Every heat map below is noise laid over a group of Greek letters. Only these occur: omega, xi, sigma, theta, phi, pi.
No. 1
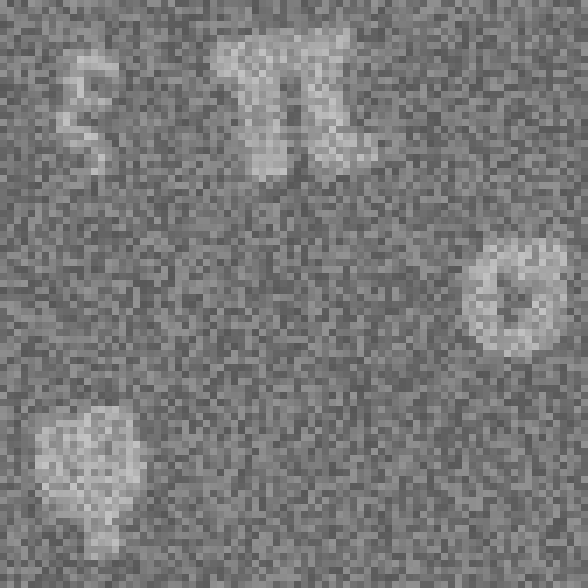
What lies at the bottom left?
phi
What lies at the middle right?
sigma
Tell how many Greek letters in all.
4
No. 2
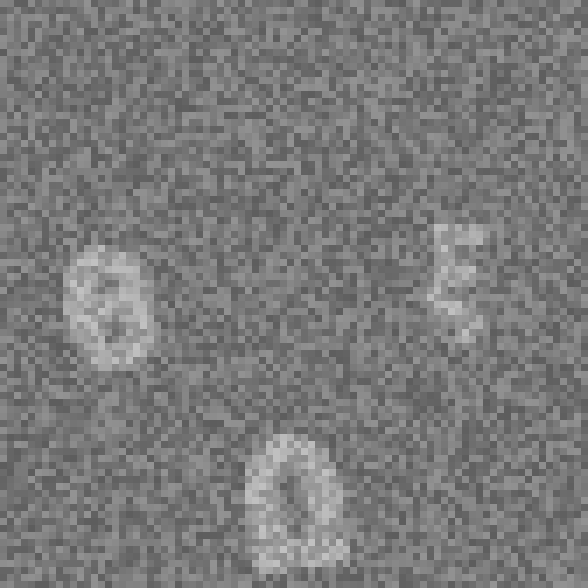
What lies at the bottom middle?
omega
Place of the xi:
middle right
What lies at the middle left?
theta
